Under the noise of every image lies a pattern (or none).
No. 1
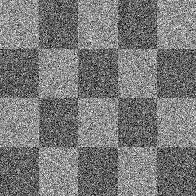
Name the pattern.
a checkerboard
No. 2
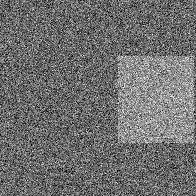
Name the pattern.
one block
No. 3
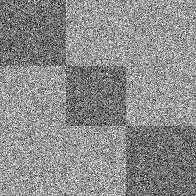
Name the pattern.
blocks along the diagonal
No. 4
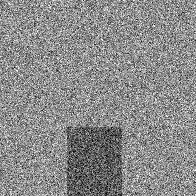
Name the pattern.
one block
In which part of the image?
bottom middle
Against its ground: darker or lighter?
darker
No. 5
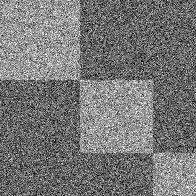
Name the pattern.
blocks along the diagonal
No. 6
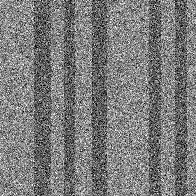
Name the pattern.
bands of columns
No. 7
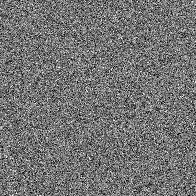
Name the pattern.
only noise
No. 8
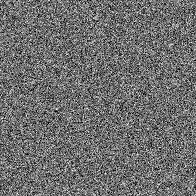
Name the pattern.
only noise
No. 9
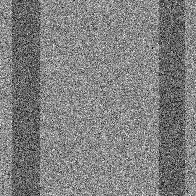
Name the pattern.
bands of columns
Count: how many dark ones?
2
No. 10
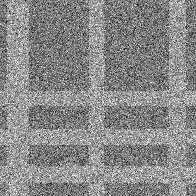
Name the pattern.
bands of rows crossing bands of columns
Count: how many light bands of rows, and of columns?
3 and 3
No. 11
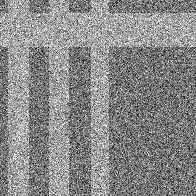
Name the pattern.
bands of rows crossing bands of columns
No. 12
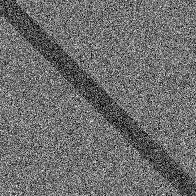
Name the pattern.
a diagonal band
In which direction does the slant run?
top left to bottom right
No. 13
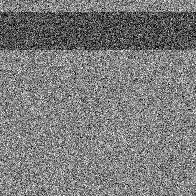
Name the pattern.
one band of rows
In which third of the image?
top
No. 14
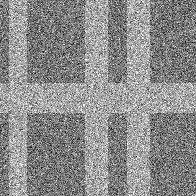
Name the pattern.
bands of rows crossing bands of columns
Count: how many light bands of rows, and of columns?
1 and 3
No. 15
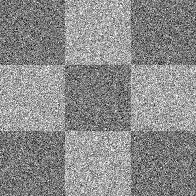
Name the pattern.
a checkerboard
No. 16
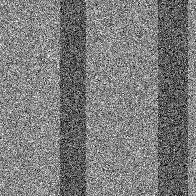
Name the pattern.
bands of columns
